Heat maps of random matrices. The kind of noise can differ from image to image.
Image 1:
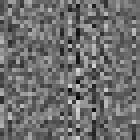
columns of uneven size
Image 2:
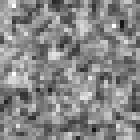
blotchy
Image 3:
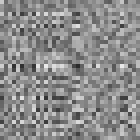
low rank plus noise
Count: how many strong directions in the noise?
one
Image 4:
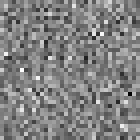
low rank plus noise
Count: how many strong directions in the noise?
five to eight
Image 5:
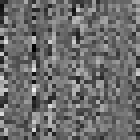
columns of uneven size
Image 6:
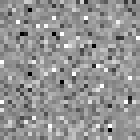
heavy tails
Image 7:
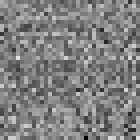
low rank plus noise
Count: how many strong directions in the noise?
three or four
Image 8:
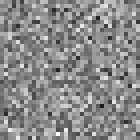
independent entries
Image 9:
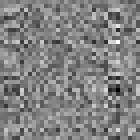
low rank plus noise
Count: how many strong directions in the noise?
one
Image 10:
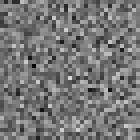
independent entries
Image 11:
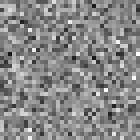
independent entries
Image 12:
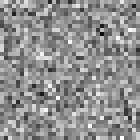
independent entries
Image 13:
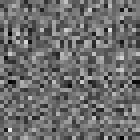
low rank plus noise
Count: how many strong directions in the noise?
three or four
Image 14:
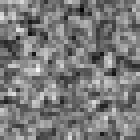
blotchy
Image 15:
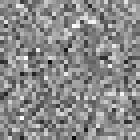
independent entries
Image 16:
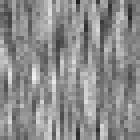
streaked along the columns
